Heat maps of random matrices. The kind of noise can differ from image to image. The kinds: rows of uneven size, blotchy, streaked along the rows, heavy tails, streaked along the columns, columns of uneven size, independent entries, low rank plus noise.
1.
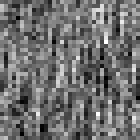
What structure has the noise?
streaked along the columns
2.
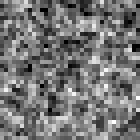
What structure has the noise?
blotchy
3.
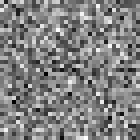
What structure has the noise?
independent entries
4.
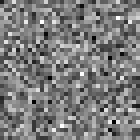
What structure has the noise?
independent entries
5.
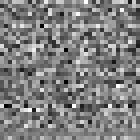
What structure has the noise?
rows of uneven size
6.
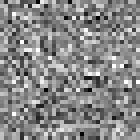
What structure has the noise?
low rank plus noise
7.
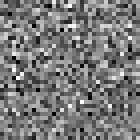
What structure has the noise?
independent entries
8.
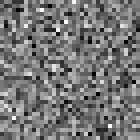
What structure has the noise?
independent entries
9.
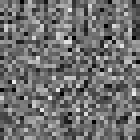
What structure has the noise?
low rank plus noise
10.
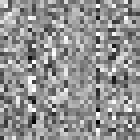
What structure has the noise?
columns of uneven size
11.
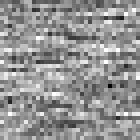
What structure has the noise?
streaked along the rows
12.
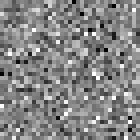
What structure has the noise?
heavy tails
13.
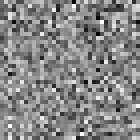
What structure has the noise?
low rank plus noise
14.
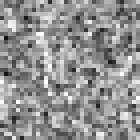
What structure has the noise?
blotchy
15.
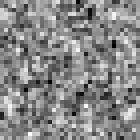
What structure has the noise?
blotchy
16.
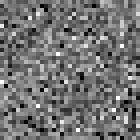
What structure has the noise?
heavy tails
